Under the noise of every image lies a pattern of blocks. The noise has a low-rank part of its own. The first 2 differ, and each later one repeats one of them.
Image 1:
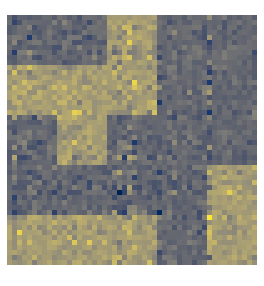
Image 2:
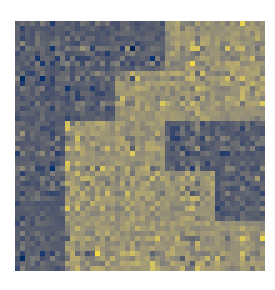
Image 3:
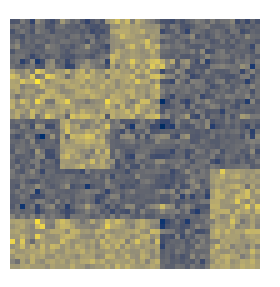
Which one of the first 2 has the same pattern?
1
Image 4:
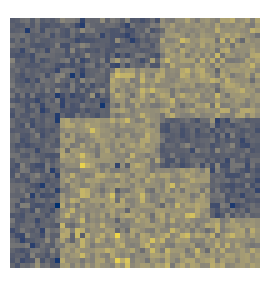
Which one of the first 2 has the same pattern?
2
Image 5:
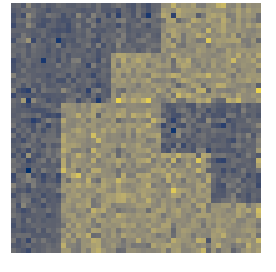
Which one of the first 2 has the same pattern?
2
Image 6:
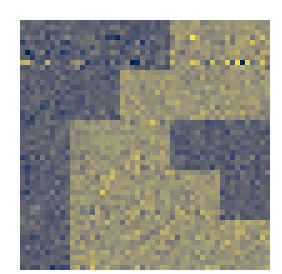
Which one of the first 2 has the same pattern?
2
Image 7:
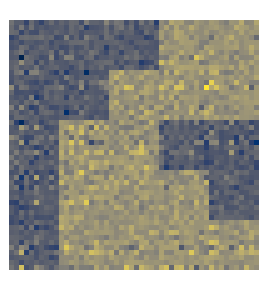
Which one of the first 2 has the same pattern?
2
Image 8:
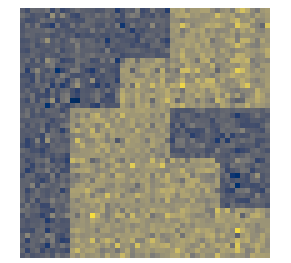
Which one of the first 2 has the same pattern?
2
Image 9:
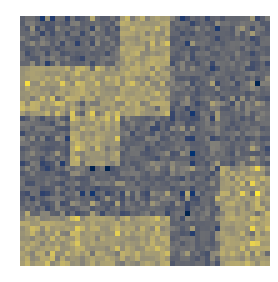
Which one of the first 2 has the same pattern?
1
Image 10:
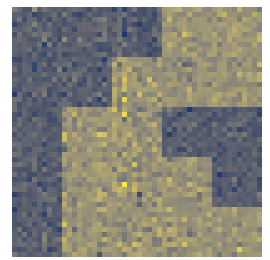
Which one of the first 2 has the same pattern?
2
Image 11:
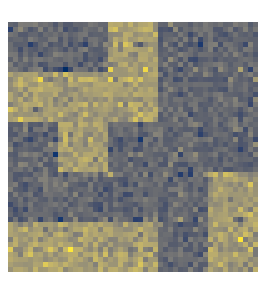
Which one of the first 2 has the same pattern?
1
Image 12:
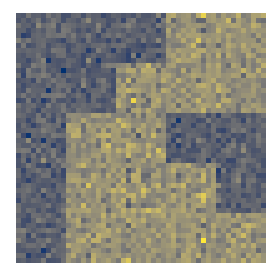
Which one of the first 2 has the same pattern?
2
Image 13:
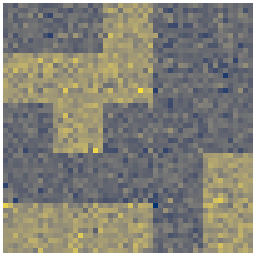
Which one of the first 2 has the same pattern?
1
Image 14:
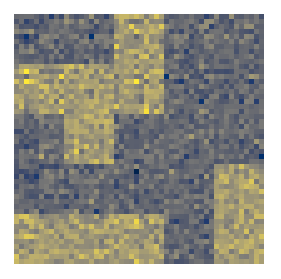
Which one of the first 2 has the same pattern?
1
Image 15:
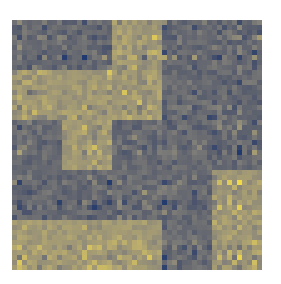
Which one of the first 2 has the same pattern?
1
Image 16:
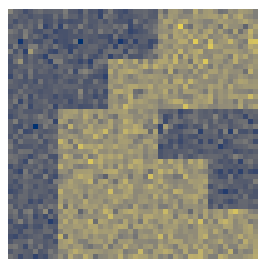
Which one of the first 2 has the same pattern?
2
